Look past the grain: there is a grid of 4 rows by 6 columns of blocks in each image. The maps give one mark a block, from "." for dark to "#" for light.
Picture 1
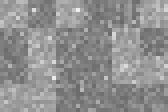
#.#..#
.#..#.
.#..##
##....
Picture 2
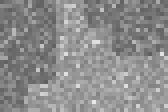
..#...
..##..
..####
.#####
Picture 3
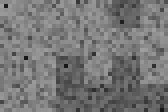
####.#
######
##.#.#
##....
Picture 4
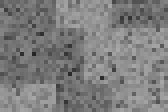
..##..
...###
...###
##..##
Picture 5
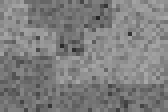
#...##
##.###
..####
......
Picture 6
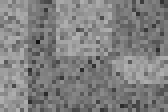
#.##..
#.##..
#...##
#.....
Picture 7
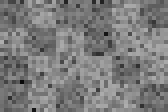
.#..#.
#.#.##
.###.#
.#.##.
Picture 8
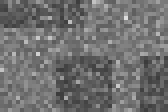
...###
######
##..#.
##..#.
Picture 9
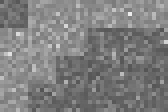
.#####
###...
##....
#.....
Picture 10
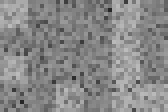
#...#.
....#.
#...#.
..#.##
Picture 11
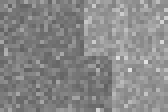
...###
...###
....##
....##
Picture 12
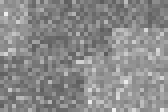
#.....
#...##
...###
...###
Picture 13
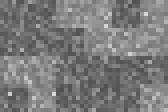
..##.#
...###
##....
.#...#
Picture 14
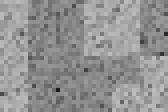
#..##.
#..##.
#....#
#...##
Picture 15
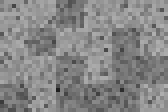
##.###
#.##.#
##.#..
.#...#
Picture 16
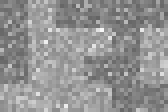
.#....
.###.#
.##..#
####..
